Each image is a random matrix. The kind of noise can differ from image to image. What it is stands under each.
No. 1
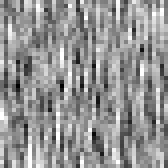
streaked along the columns
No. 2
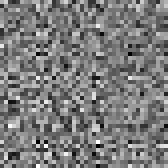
low rank plus noise
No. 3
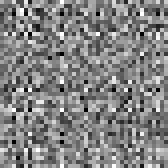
low rank plus noise
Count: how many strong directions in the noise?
one
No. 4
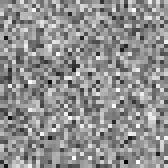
independent entries
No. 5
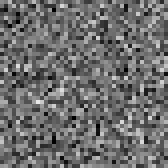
independent entries
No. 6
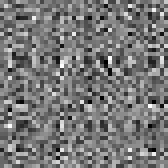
low rank plus noise
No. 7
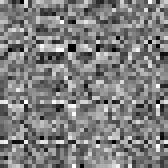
low rank plus noise
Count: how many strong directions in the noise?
one
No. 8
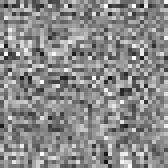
low rank plus noise
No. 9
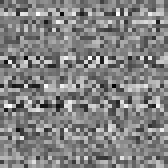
rows of uneven size
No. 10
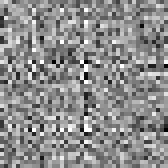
low rank plus noise
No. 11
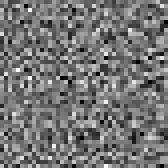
low rank plus noise
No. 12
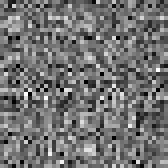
low rank plus noise
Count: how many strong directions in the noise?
three or four
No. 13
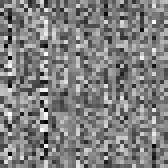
columns of uneven size
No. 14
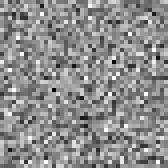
independent entries
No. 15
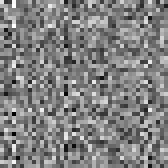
low rank plus noise
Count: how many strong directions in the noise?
three or four
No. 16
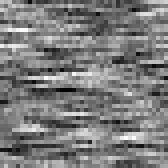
streaked along the rows
